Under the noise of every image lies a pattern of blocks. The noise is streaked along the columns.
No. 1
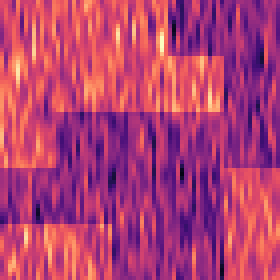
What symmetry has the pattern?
no symmetry
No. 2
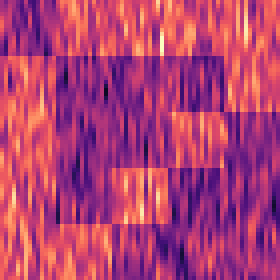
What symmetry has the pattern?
mirrored about the diagonal from the top left
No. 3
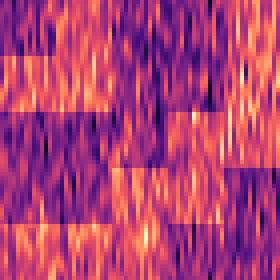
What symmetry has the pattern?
mirrored about the diagonal from the top left
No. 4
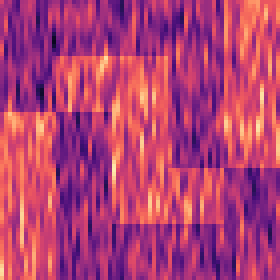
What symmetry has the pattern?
the same after a half turn
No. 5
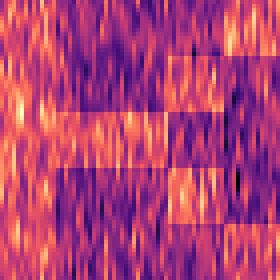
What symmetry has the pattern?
top and bottom mirror each other
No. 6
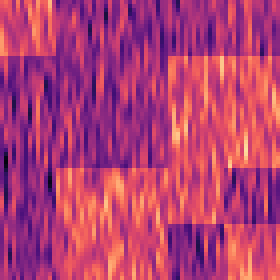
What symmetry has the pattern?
mirrored about the diagonal from the top left
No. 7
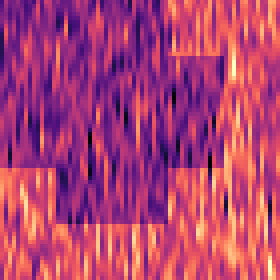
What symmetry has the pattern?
mirrored about the diagonal from the top left
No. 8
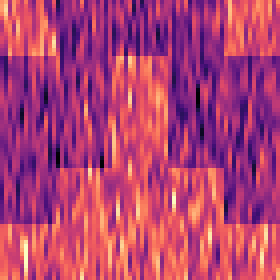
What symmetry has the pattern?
left and right mirror each other
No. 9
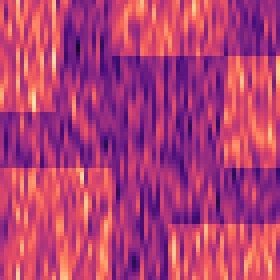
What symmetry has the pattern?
mirrored about the diagonal from the bottom left
